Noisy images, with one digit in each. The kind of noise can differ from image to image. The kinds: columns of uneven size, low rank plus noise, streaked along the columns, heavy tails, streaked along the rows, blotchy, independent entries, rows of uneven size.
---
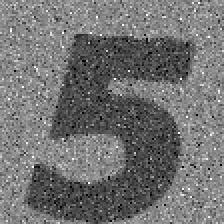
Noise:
heavy tails
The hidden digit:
5
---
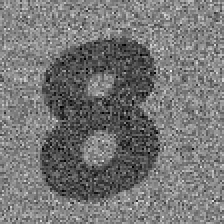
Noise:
low rank plus noise
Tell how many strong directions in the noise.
five to eight
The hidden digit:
8
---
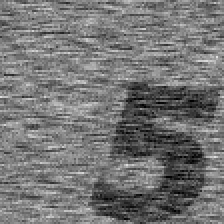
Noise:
streaked along the rows
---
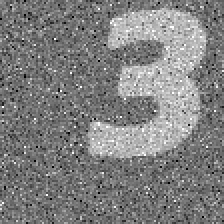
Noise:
heavy tails
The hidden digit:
3
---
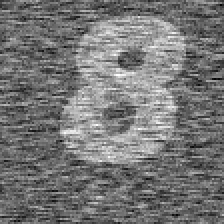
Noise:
streaked along the rows
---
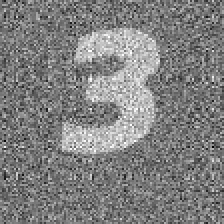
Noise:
low rank plus noise
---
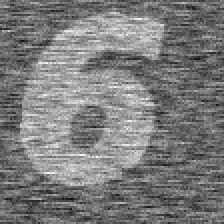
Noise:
streaked along the rows
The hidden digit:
6
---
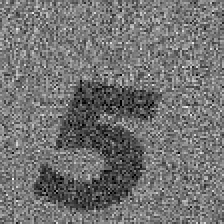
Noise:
low rank plus noise
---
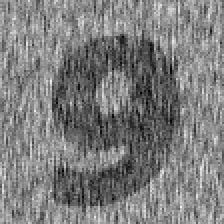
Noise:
streaked along the columns
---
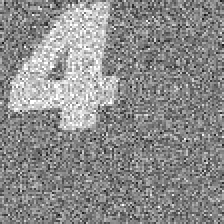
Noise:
low rank plus noise
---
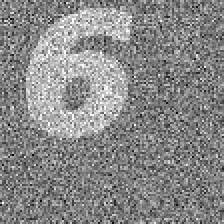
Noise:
low rank plus noise
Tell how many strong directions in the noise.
three or four
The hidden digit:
6
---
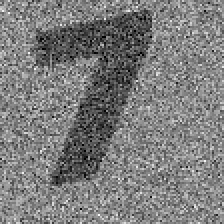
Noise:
independent entries
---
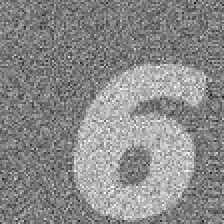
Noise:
low rank plus noise
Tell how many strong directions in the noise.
two
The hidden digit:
6
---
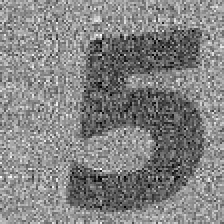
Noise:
low rank plus noise
